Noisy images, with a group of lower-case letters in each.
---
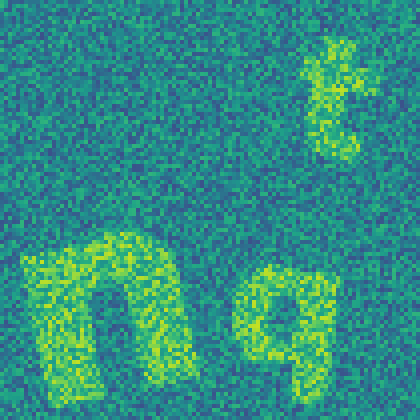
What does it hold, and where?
top right: t; bottom left: n; bottom right: q
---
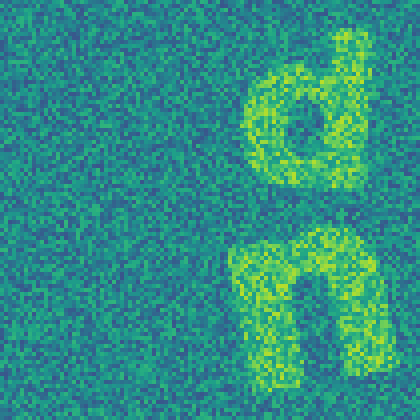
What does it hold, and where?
top right: d; bottom right: n
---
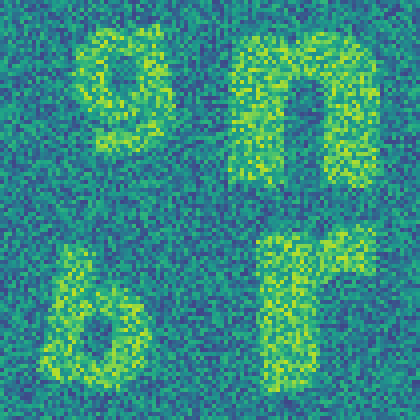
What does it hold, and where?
top left: g; top right: n; bottom left: b; bottom right: r
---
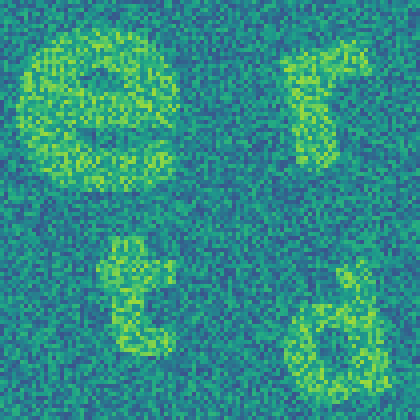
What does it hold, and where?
top left: e; top right: r; bottom left: t; bottom right: d
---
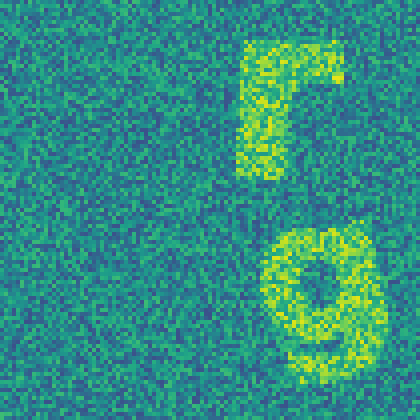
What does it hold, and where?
top right: r; bottom right: g
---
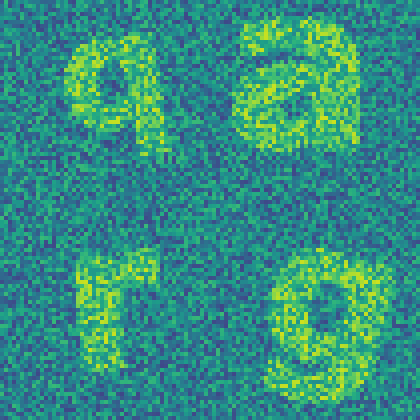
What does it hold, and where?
top left: q; top right: a; bottom left: r; bottom right: g
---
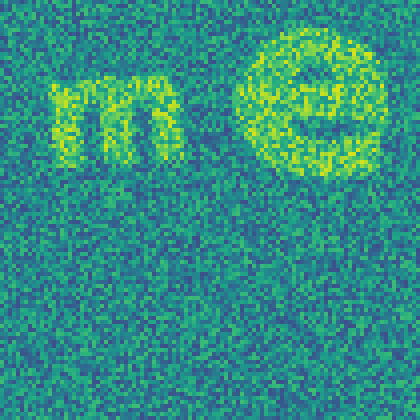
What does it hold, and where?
top left: m; top right: e
